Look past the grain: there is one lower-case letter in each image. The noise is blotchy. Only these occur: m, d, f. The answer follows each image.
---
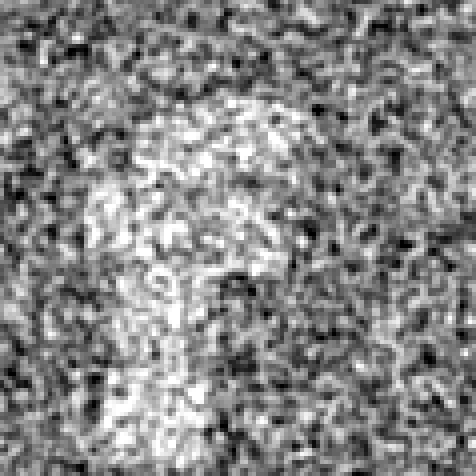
light f
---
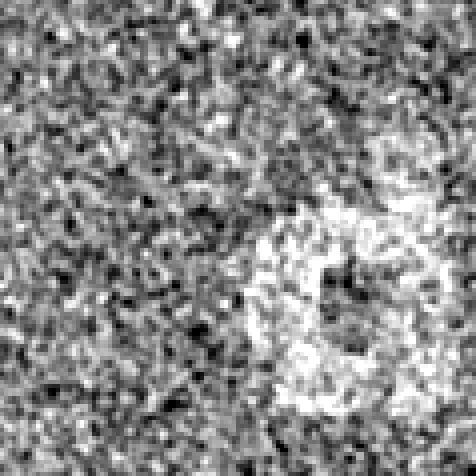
light d
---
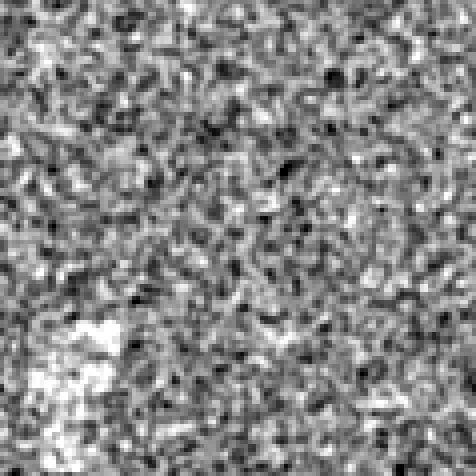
light f, bottom left
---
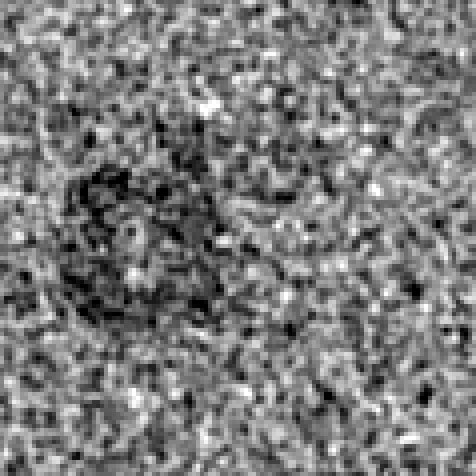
dark d
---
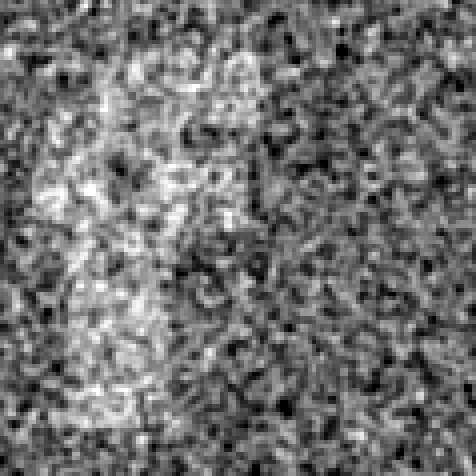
light f
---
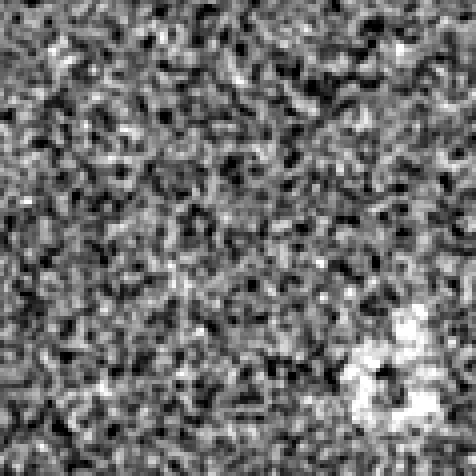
light d, bottom right
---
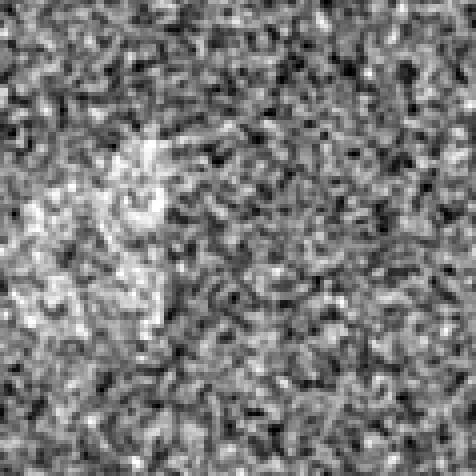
light d, middle left
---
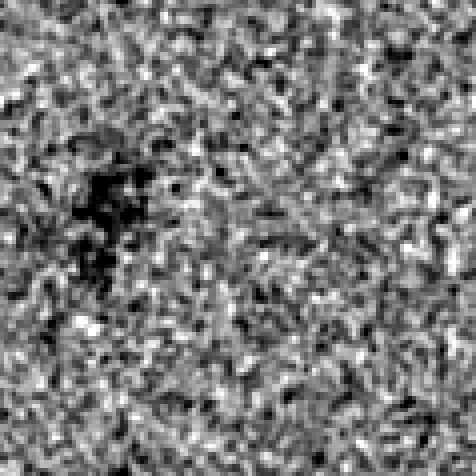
dark f, middle left
